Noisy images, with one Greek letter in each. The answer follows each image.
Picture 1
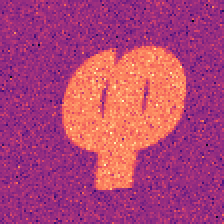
phi
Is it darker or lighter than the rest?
lighter
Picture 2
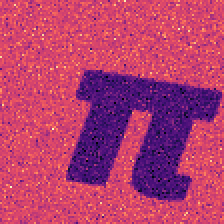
pi
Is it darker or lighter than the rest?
darker
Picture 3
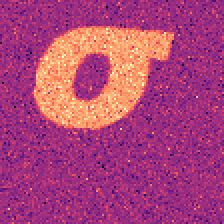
sigma
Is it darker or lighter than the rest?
lighter
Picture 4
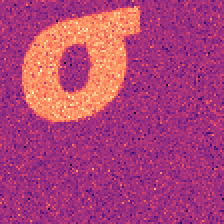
sigma
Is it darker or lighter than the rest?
lighter
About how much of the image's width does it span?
half
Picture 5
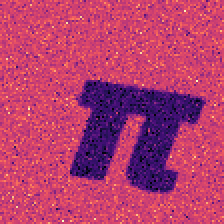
pi
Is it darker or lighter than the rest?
darker
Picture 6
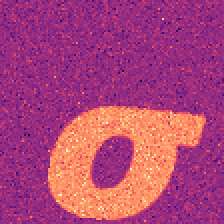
sigma
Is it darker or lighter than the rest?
lighter
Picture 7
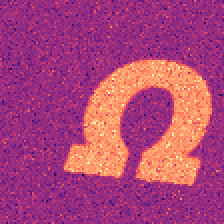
omega
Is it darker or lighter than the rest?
lighter
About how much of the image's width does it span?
two thirds
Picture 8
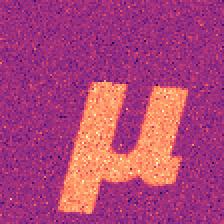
mu
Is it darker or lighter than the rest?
lighter
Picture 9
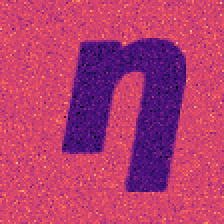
eta
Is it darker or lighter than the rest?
darker
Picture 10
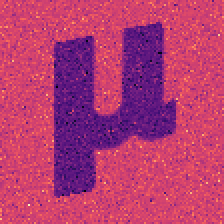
mu
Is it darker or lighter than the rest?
darker
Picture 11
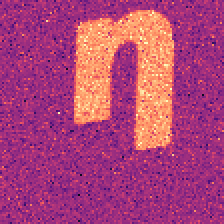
eta
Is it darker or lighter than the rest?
lighter
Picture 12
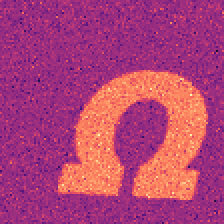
omega
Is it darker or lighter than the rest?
lighter
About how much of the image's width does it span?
two thirds
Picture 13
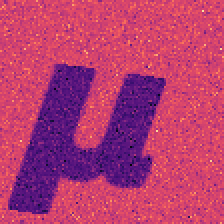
mu
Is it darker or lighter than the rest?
darker
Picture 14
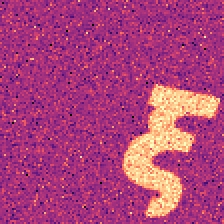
xi
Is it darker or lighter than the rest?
lighter
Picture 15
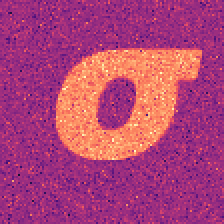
sigma
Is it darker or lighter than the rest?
lighter
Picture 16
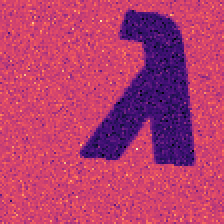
lambda
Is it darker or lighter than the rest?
darker
